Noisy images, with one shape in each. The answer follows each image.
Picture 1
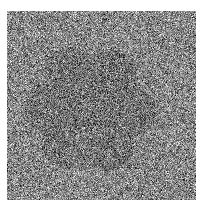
dark flower
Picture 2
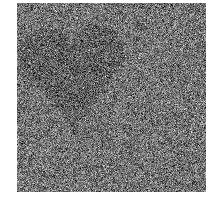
dark heart
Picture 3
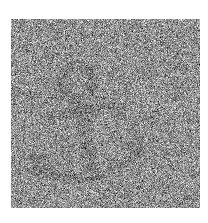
dark anchor
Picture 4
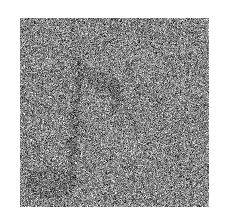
dark musical note
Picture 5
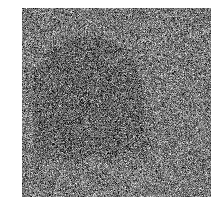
dark ghost
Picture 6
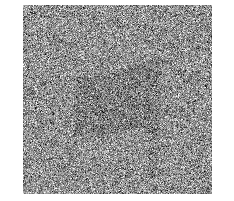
dark flag
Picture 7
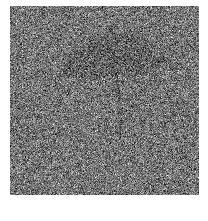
dark umbrella
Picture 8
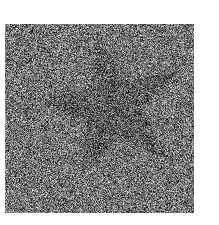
dark star
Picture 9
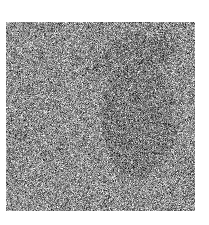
dark footprint
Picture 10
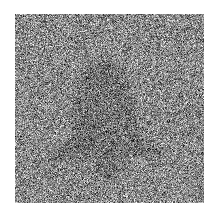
dark bell
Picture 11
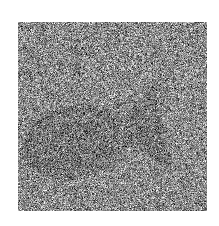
dark fish
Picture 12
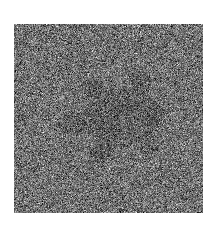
dark turtle
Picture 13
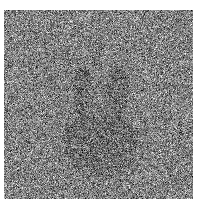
dark rabbit's head
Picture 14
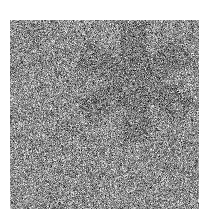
dark asterisk
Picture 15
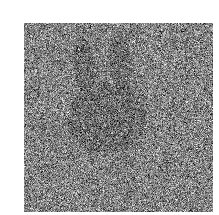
dark rabbit's head
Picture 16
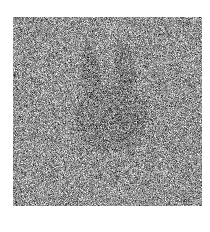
dark rabbit's head
